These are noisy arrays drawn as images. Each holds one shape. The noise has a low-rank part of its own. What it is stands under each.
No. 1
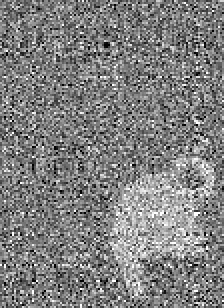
teapot
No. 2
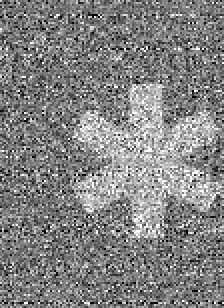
asterisk
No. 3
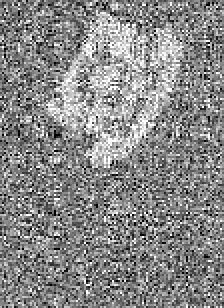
telephone
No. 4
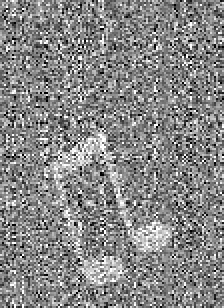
pair of musical notes
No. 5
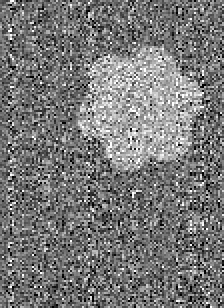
flower
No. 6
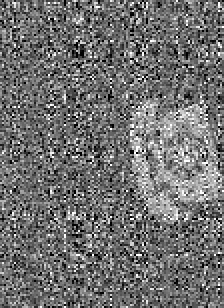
telephone
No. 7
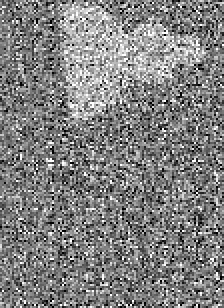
chess pawn
